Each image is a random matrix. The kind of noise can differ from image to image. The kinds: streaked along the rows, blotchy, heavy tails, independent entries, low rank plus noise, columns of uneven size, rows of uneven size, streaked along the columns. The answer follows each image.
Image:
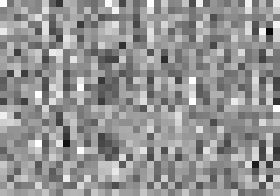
low rank plus noise
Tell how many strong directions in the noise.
one
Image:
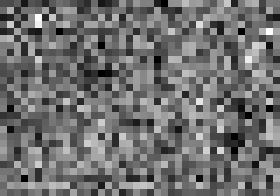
low rank plus noise
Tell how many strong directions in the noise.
five to eight
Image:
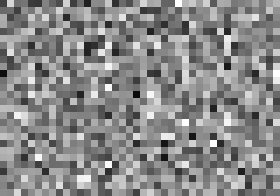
low rank plus noise
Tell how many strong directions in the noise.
five to eight
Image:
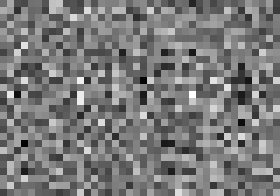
low rank plus noise
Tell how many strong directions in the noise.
three or four
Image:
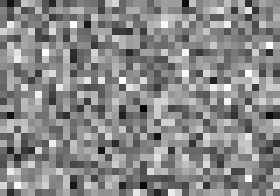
low rank plus noise
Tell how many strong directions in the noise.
five to eight
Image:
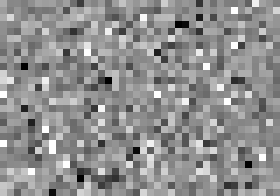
heavy tails
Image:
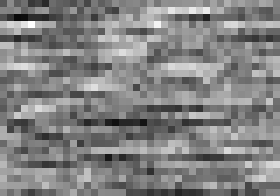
streaked along the rows
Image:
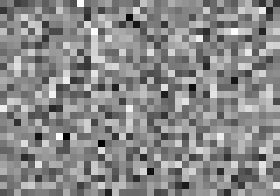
independent entries
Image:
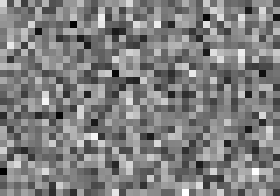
independent entries
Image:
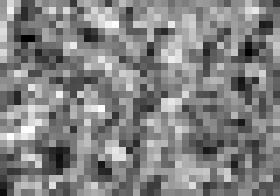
blotchy
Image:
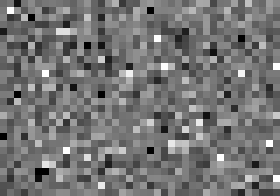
heavy tails
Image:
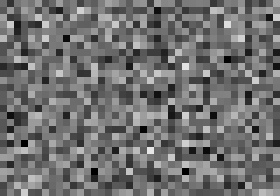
low rank plus noise
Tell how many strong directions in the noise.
five to eight
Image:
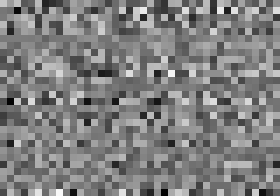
rows of uneven size
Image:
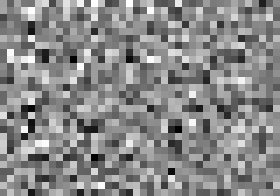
low rank plus noise
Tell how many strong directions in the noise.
three or four
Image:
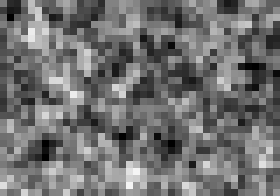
blotchy
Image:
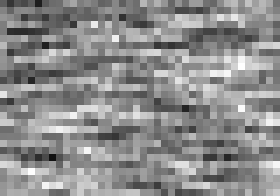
streaked along the rows
